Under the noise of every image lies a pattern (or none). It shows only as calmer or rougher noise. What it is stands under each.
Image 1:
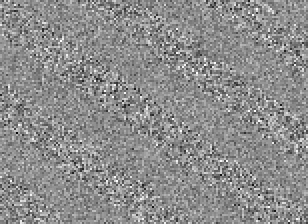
diagonal stripes
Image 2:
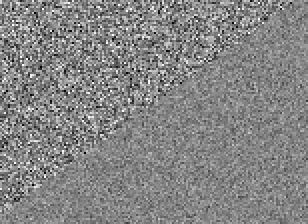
a sharp edge
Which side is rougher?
top left
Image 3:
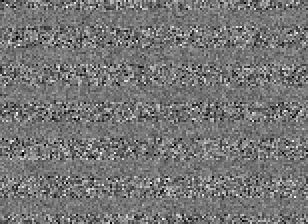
horizontal stripes
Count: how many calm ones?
6
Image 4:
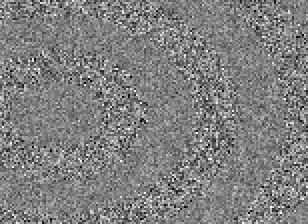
rings round one point
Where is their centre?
middle left
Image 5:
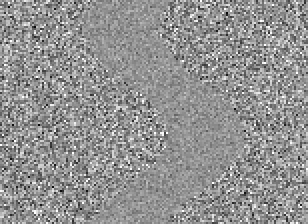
a wavy band
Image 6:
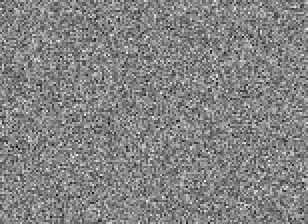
only noise
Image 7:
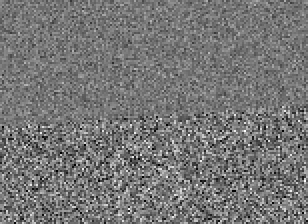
a sharp edge
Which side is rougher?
bottom
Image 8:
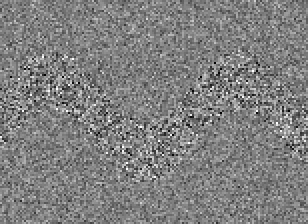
a wavy band
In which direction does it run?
left to right
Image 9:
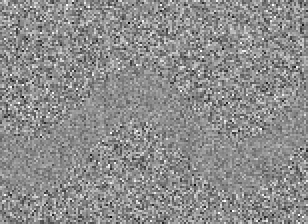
a wavy band
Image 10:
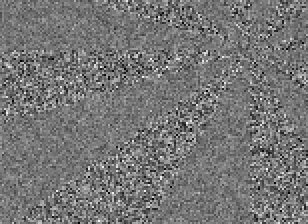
spokes from one point
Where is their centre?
top right
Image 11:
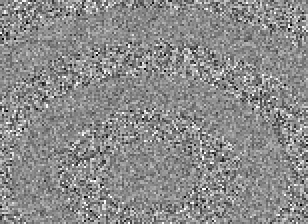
rings round one point
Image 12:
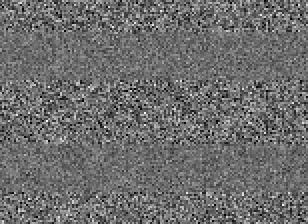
horizontal stripes
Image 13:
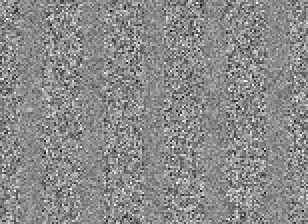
vertical stripes
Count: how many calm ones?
5
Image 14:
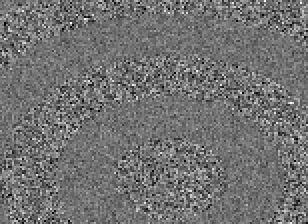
rings round one point
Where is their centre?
bottom middle
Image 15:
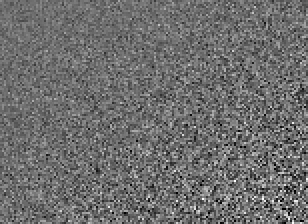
a smooth slope
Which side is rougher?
bottom right
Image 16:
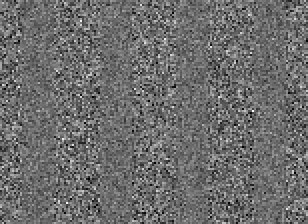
vertical stripes
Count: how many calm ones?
4
